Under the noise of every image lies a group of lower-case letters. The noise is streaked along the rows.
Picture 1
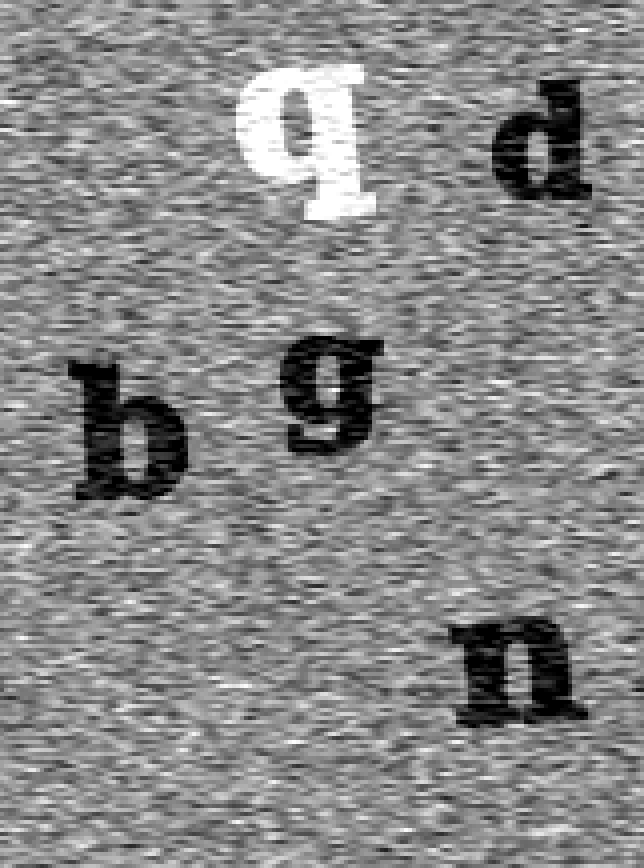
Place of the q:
top middle
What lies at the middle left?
b
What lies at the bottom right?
n
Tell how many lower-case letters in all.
5
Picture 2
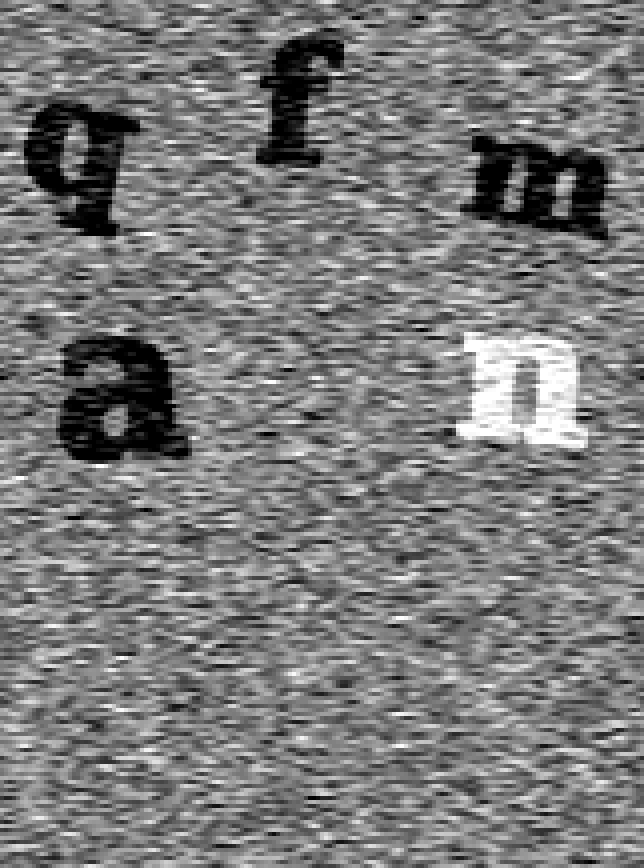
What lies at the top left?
q
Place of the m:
top right
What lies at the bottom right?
nothing
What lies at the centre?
nothing
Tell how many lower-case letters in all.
5
